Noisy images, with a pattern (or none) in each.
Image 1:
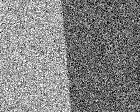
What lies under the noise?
a sharp edge
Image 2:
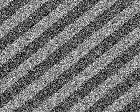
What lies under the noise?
diagonal stripes
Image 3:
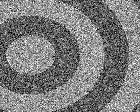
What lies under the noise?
rings round one point
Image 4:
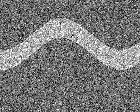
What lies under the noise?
a wavy band
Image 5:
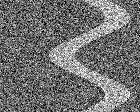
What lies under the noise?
a wavy band
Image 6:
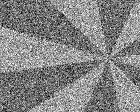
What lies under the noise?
spokes from one point
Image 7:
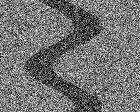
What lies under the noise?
a wavy band
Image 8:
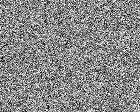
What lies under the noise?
only noise
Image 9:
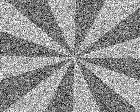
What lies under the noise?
spokes from one point
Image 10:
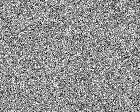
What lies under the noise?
only noise
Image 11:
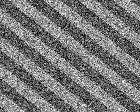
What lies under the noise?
diagonal stripes
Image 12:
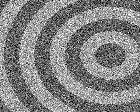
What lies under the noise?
rings round one point
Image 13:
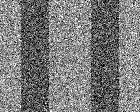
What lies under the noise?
vertical stripes
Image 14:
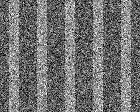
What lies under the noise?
vertical stripes
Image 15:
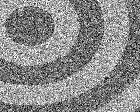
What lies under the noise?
rings round one point
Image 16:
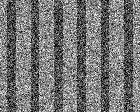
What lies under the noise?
vertical stripes
